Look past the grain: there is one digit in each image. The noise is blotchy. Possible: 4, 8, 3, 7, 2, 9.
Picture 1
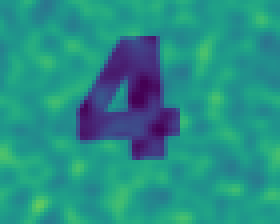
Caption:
dark 4
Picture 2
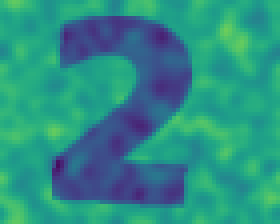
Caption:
dark 2
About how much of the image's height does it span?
nearly all
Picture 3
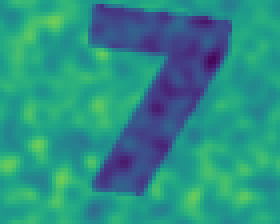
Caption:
dark 7
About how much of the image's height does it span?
nearly all
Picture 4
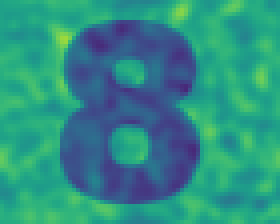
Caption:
dark 8
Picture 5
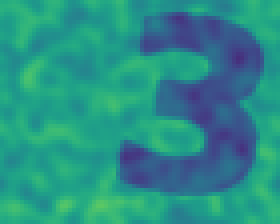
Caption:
dark 3
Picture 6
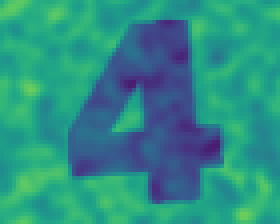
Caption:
dark 4
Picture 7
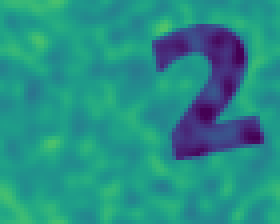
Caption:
dark 2
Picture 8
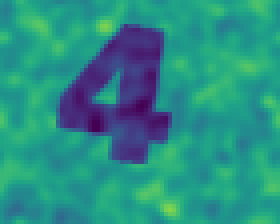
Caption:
dark 4
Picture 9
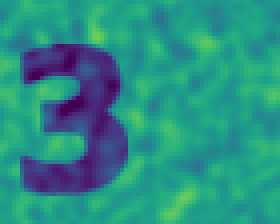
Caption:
dark 3
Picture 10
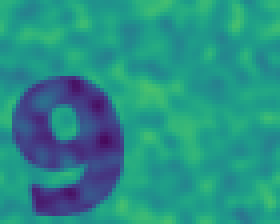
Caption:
dark 9
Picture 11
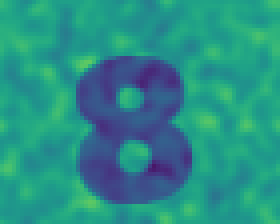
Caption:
dark 8
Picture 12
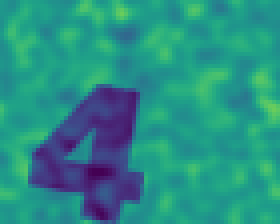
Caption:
dark 4
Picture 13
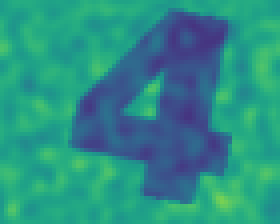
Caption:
dark 4
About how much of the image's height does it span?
nearly all
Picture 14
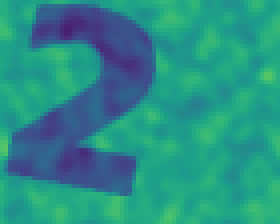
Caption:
dark 2
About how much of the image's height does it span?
nearly all
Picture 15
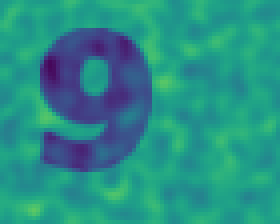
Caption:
dark 9
